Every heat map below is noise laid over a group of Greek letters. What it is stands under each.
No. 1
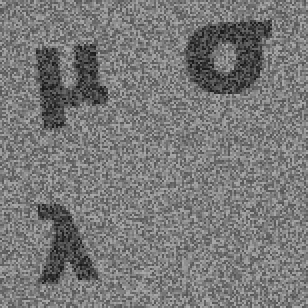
top left: mu; top right: sigma; bottom left: lambda
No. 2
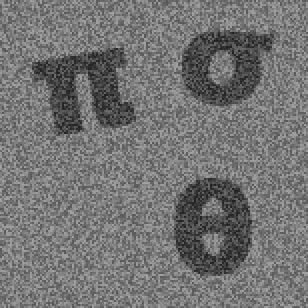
top left: pi; top right: sigma; bottom right: theta
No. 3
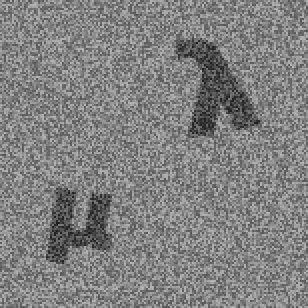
top right: lambda; bottom left: mu
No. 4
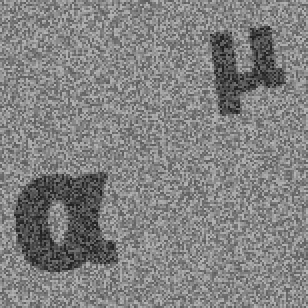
top right: mu; bottom left: alpha
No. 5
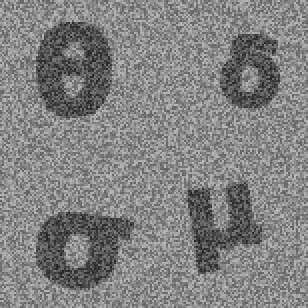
top left: theta; top right: delta; bottom left: sigma; bottom right: mu
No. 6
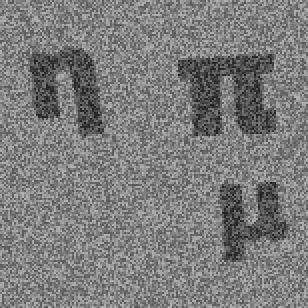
top left: eta; top right: pi; bottom right: mu
